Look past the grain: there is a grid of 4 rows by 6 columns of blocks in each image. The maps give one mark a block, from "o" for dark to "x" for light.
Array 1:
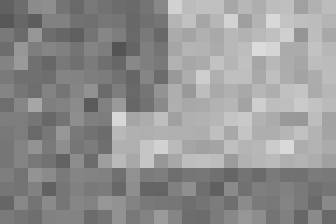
o o o x x x
o o o x x x
o o x x x x
o o o o o o
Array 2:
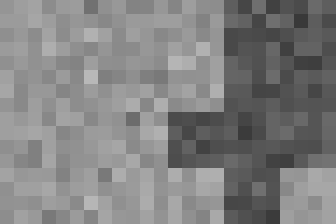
x x x x o o
x x x x o o
x x x o o o
x x x x o x
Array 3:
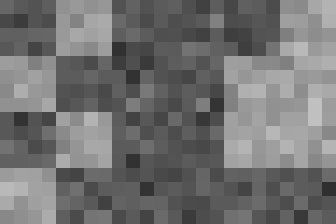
o x o o o x
x o o o x x
o x o o x x
x o o o o o
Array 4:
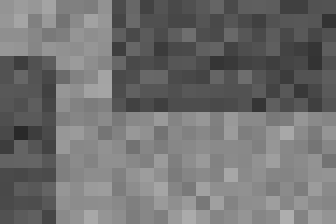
x x o o o o
o x o o o o
o x x x x x
o x x x x x
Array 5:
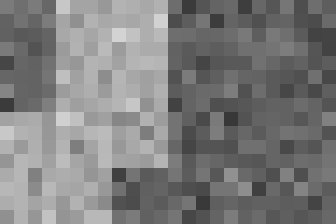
o x x o o o
o x x o o o
x x x o o o
x x o o o o
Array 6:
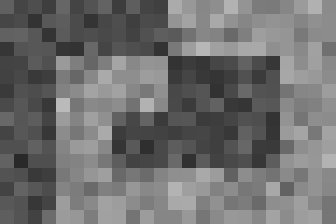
o o o x x x
o x x o o x
o x o o o x
o x x x x x
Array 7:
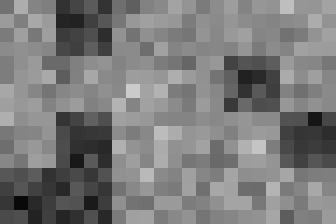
x o x x x x
x x x x o x
x o x x x o
o o x x x x
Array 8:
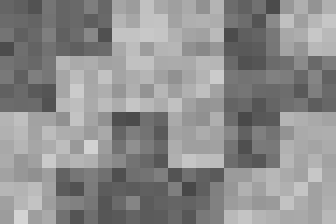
o o x x o x
o x x x o o
x x o x o x
x o o o x x
